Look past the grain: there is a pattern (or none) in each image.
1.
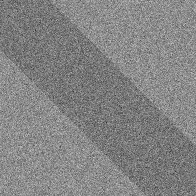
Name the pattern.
a diagonal band
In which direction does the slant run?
top left to bottom right
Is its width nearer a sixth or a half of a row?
a half
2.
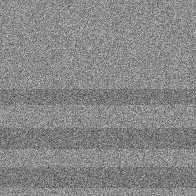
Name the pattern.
bands of rows
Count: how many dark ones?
3
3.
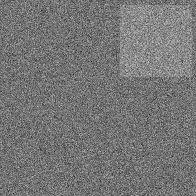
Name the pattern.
one block
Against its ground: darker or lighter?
lighter
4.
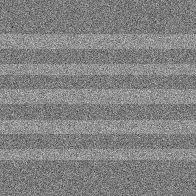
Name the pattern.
bands of rows
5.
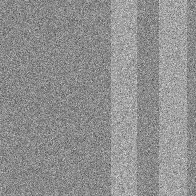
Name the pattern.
bands of columns
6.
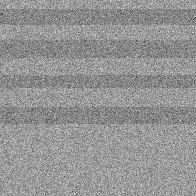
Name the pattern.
bands of rows
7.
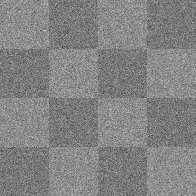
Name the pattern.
a checkerboard
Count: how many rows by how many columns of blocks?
4 by 4
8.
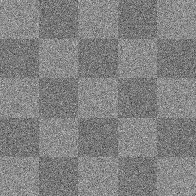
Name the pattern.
a checkerboard
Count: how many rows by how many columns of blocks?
5 by 5
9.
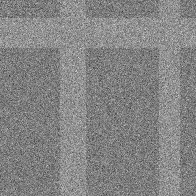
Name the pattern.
bands of rows crossing bands of columns
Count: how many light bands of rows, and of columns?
1 and 2
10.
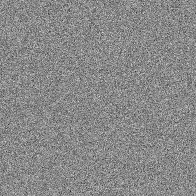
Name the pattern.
only noise
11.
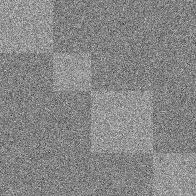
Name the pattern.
blocks along the diagonal
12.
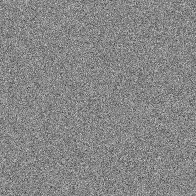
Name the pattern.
only noise
